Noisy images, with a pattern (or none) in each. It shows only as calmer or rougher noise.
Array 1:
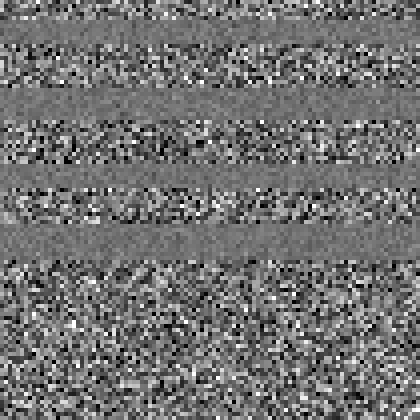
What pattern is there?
bands of rows
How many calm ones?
4
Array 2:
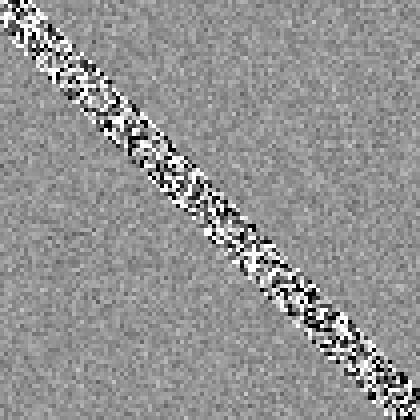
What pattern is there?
a diagonal band
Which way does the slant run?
top left to bottom right
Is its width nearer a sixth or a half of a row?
a sixth
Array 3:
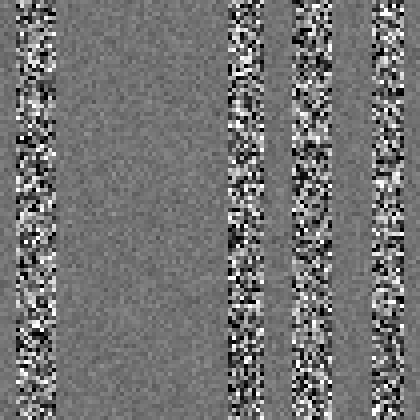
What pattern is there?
bands of columns
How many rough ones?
4
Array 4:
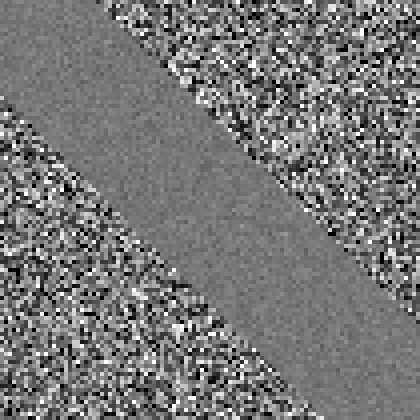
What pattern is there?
a diagonal band
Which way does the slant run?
top left to bottom right
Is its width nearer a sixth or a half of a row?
a half
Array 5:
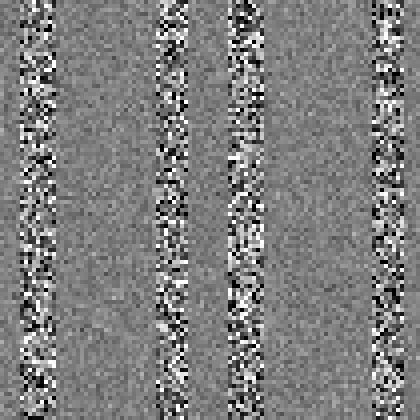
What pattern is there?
bands of columns
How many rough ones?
4
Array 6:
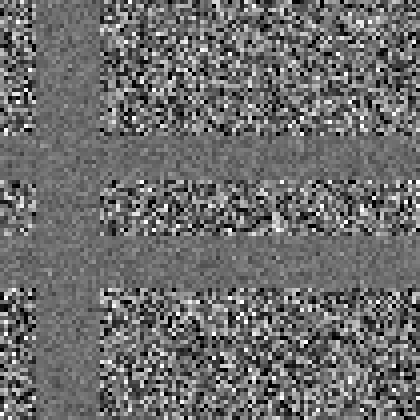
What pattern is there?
bands of rows crossing bands of columns
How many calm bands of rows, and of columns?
2 and 1
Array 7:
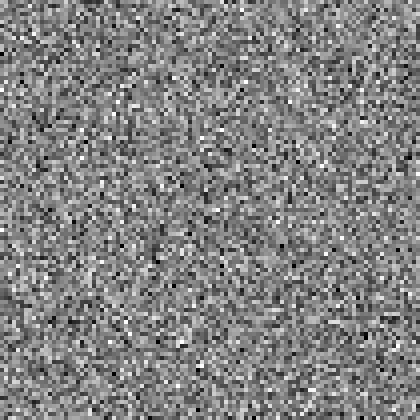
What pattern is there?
only noise
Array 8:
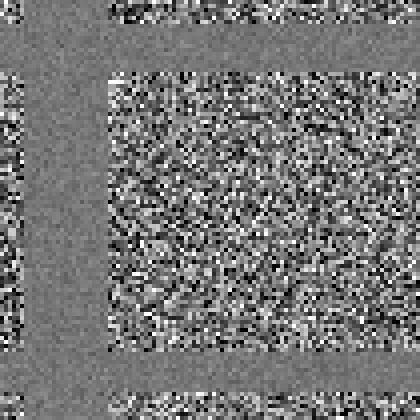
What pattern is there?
bands of rows crossing bands of columns
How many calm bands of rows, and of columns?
2 and 1
